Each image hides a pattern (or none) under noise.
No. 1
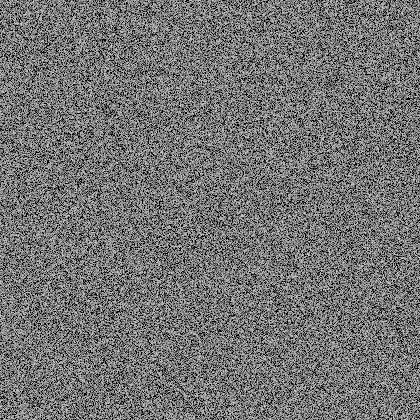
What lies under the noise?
only noise
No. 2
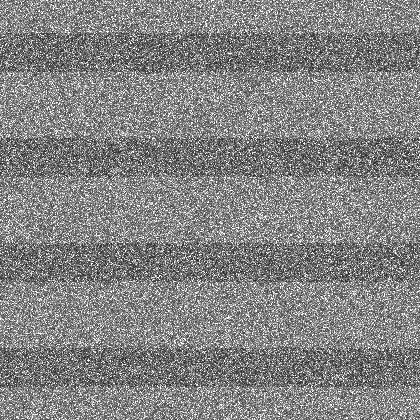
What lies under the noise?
horizontal stripes
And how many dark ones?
4
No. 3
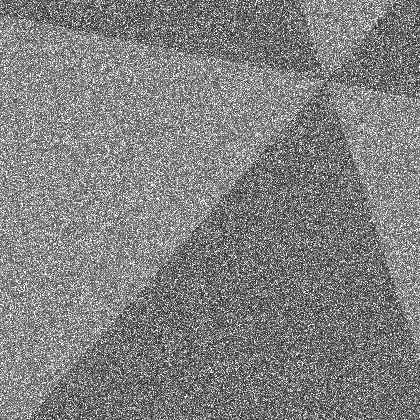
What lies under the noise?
spokes from one point
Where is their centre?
top right
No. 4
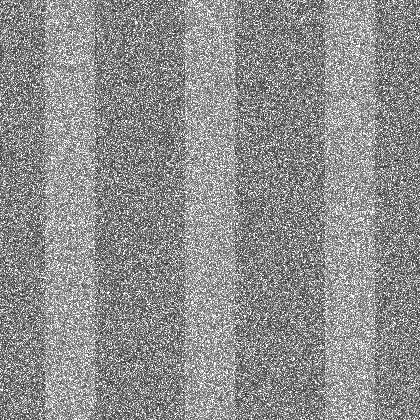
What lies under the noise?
vertical stripes
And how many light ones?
3
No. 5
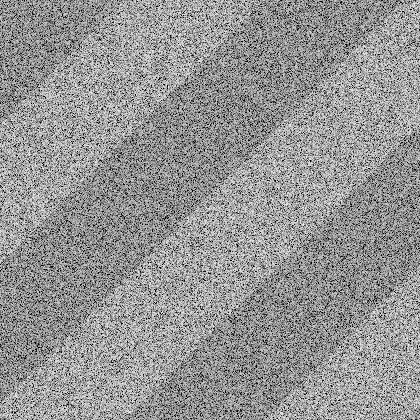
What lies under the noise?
diagonal stripes
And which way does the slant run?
bottom left to top right
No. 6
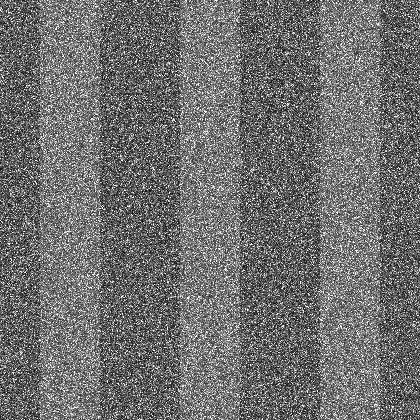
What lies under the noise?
vertical stripes
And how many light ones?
3
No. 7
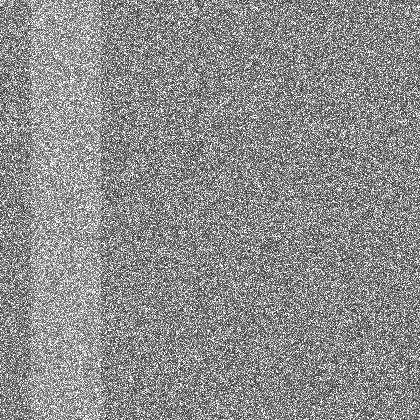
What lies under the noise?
one vertical stripe
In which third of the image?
left
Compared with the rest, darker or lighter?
lighter
